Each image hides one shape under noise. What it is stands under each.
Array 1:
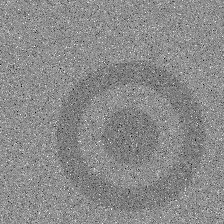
dark bullseye
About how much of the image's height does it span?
two thirds
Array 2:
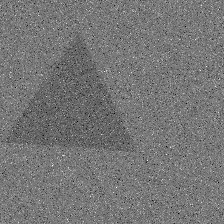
dark triangle
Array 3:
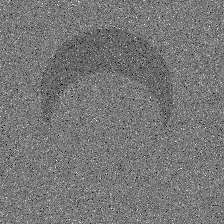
dark crescent
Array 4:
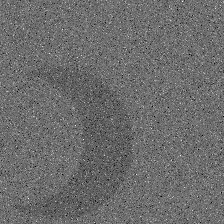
dark crescent
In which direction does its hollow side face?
left
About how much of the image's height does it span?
two thirds
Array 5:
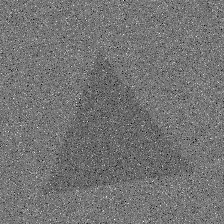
dark triangle
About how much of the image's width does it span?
two thirds
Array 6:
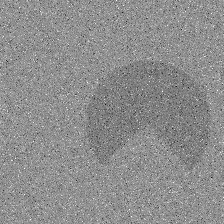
dark disc with a wedge cut out
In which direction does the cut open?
down
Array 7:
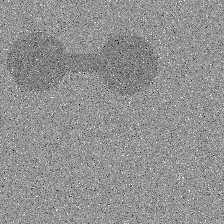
dark dumbbell
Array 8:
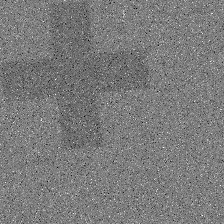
dark cross
